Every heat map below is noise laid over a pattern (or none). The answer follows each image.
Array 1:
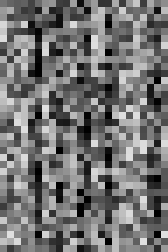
bands of columns
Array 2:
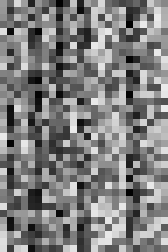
bands of columns
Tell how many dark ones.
5
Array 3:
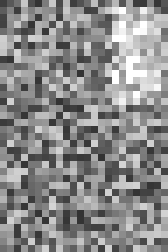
one block
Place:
top right
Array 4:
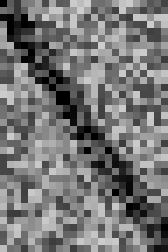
a diagonal band
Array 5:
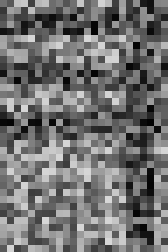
bands of rows crossing bands of columns
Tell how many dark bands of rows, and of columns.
3 and 1
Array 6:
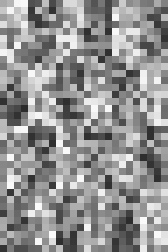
a checkerboard
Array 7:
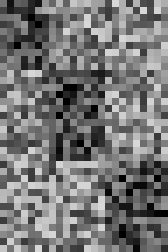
blocks along the diagonal
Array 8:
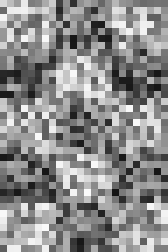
a checkerboard
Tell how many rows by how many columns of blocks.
5 by 3
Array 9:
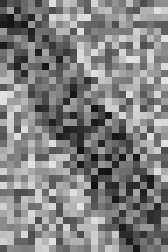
a diagonal band
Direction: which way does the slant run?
top left to bottom right
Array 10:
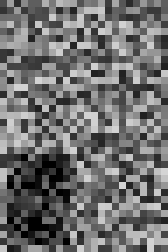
one block
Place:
bottom left
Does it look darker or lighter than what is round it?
darker
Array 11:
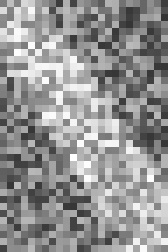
a diagonal band
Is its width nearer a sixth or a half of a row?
a half
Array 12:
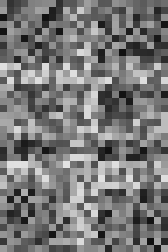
bands of rows crossing bands of columns
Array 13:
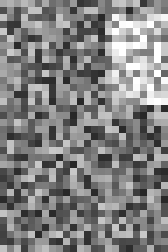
one block
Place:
top right
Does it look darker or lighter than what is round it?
lighter
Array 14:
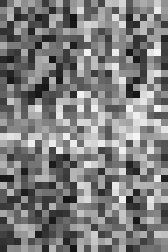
bands of rows crossing bands of columns
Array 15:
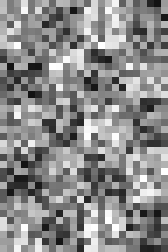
a checkerboard
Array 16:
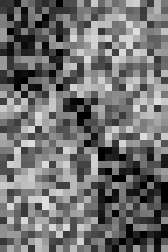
blocks along the diagonal
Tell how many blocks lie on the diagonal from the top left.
3
